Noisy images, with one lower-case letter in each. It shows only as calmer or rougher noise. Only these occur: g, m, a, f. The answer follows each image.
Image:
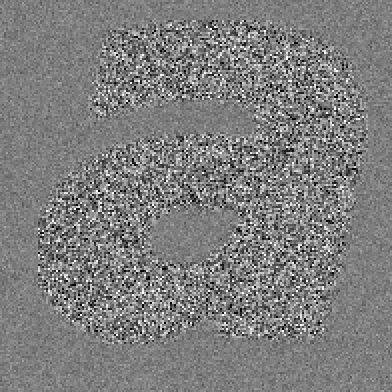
a
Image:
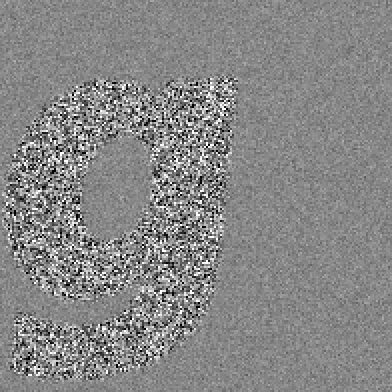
g
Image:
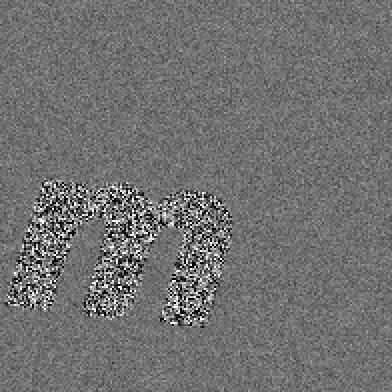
m
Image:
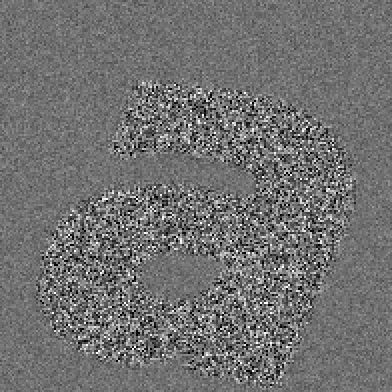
a
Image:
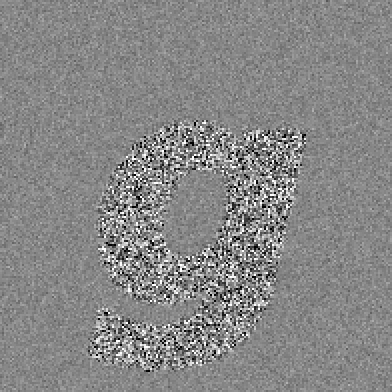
g
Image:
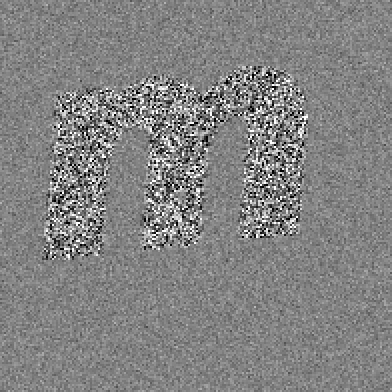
m
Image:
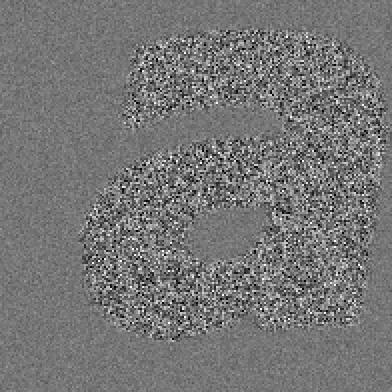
a
